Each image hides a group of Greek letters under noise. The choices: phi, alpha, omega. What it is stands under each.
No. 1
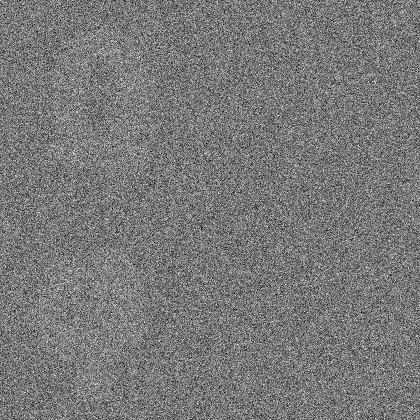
top left: light omega; bottom left: light phi
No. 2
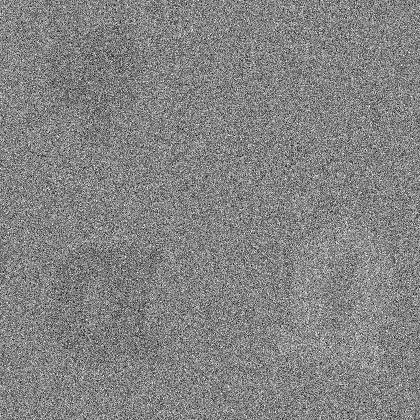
top left: dark phi; bottom left: dark alpha; bottom right: light omega
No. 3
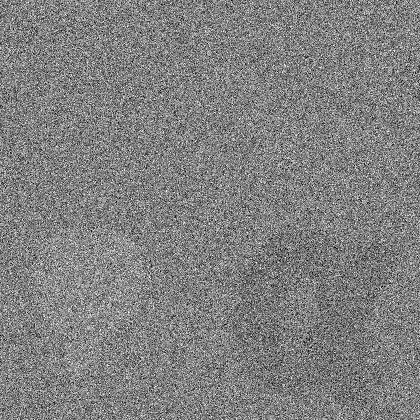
bottom left: light phi; bottom right: dark alpha
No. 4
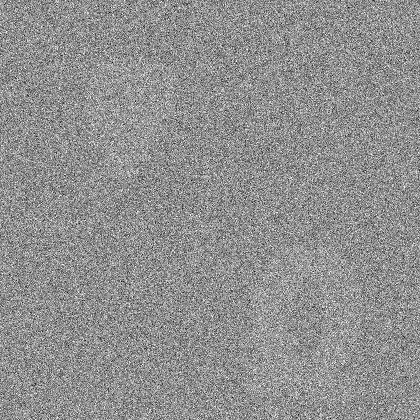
top left: light phi; bottom right: light omega
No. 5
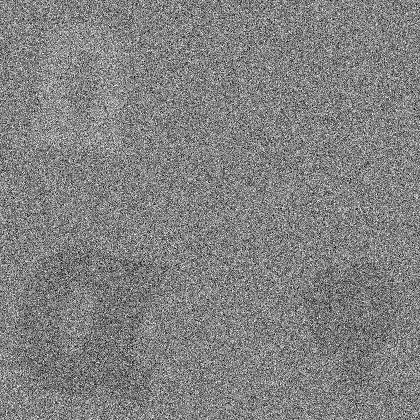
top left: light omega; bottom left: dark alpha; bottom right: dark phi
